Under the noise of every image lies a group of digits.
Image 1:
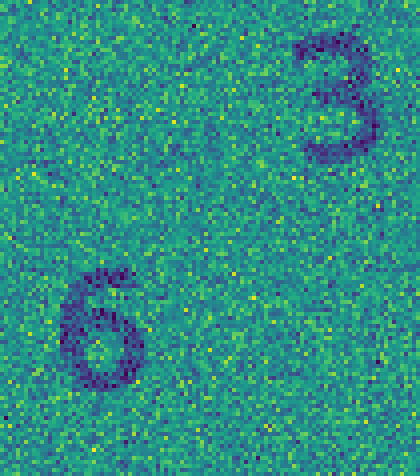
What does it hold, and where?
top right: 3; bottom left: 6
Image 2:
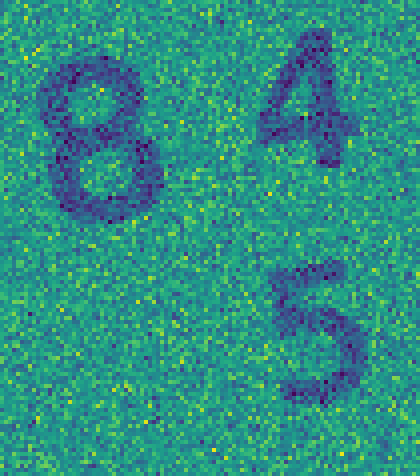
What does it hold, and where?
top left: 8; top right: 4; bottom right: 5
